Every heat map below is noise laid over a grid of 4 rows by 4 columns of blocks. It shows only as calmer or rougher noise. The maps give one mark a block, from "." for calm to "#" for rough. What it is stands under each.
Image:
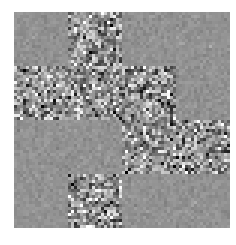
.#..
###.
..##
.#..
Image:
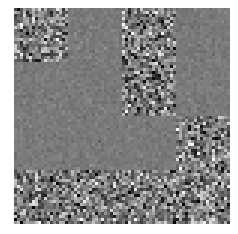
#.#.
..#.
...#
####
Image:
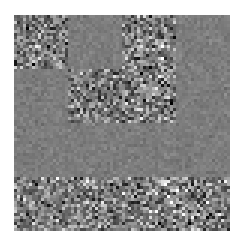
#.#.
.##.
....
####
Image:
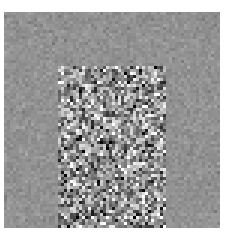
....
.##.
.##.
.##.
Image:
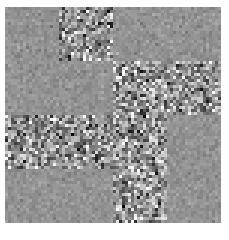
.#..
..##
###.
..#.
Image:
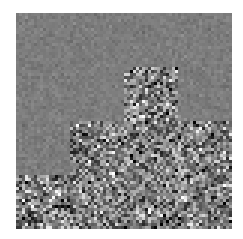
....
..#.
.###
####
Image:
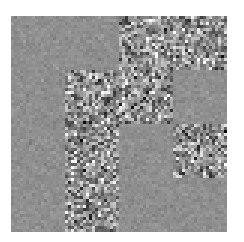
..##
.##.
.#.#
.#..
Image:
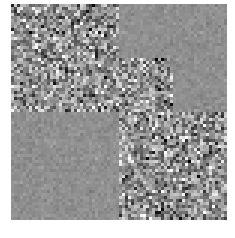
##..
###.
..##
..##
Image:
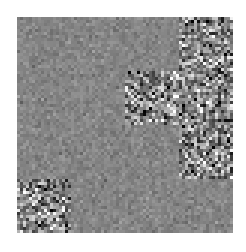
...#
..##
...#
#...
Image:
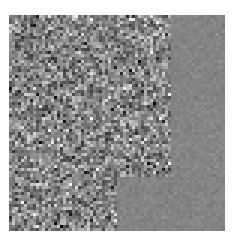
###.
###.
###.
##..
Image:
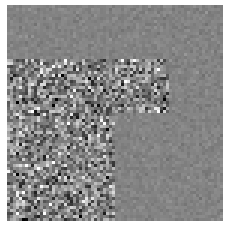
....
###.
##..
##..
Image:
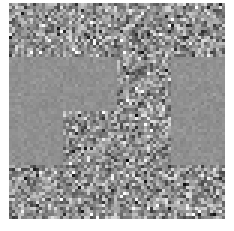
####
..#.
.##.
####
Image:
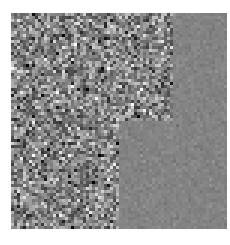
###.
###.
##..
##..
